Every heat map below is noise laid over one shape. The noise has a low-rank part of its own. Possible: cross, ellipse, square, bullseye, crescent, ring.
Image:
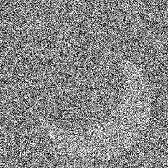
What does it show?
light crescent
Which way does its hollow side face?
up and left
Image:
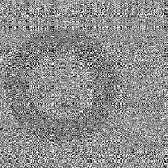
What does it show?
dark ring
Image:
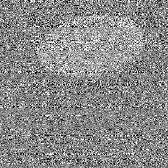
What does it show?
light ellipse
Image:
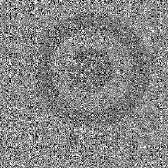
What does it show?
dark bullseye
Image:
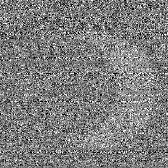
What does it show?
light crescent
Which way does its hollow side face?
left
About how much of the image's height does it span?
two thirds
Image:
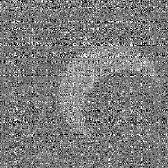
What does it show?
light crescent
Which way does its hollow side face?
down and right
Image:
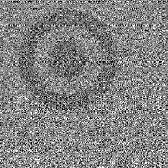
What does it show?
dark bullseye
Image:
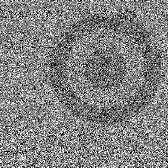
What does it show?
dark bullseye
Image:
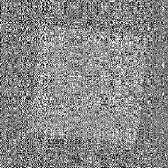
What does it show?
light square
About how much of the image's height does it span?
two thirds
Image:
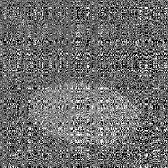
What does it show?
light ellipse
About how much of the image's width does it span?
two thirds
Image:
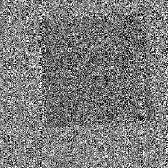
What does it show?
dark square
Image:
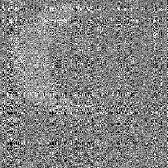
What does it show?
light crescent
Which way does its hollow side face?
right
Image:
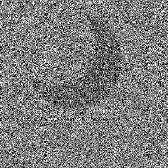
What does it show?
dark crescent
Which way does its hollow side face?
up and left
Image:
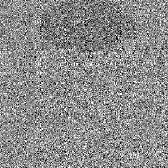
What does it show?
dark ellipse
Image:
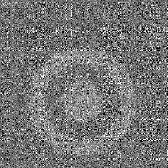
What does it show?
light bullseye
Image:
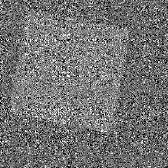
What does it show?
light square
